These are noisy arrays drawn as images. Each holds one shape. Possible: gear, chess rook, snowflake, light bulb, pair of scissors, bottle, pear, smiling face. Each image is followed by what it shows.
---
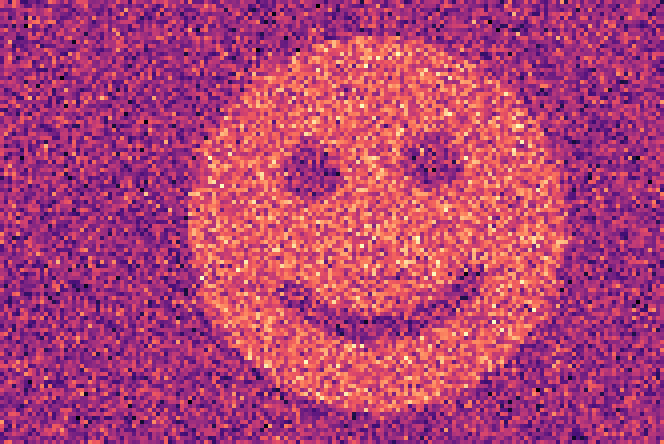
light smiling face
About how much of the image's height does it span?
nearly all
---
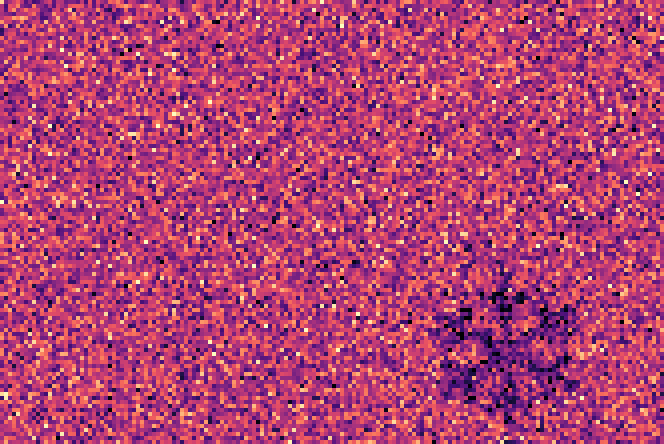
dark snowflake, bottom right
